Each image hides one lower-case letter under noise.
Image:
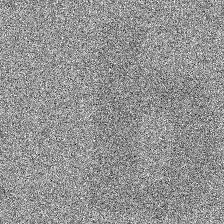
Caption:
dark b
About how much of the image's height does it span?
nearly all
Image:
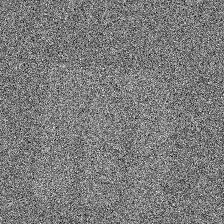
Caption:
light m
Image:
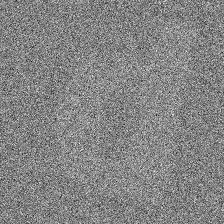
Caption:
light d
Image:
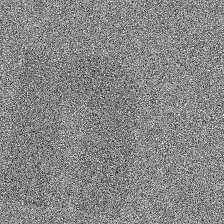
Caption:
dark n
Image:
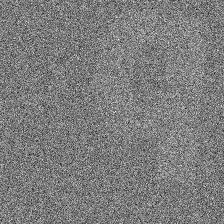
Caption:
light q
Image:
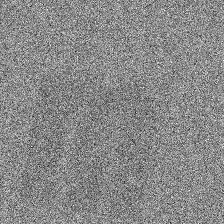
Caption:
dark m
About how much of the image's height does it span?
two thirds
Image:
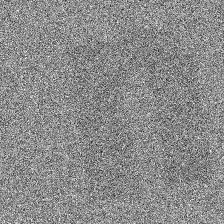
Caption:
dark n
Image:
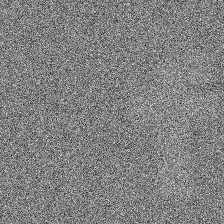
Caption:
light f
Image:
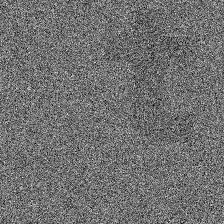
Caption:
dark t
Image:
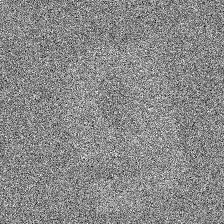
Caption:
light g
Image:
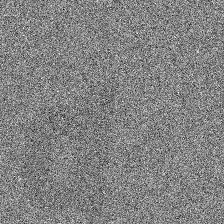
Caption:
dark d
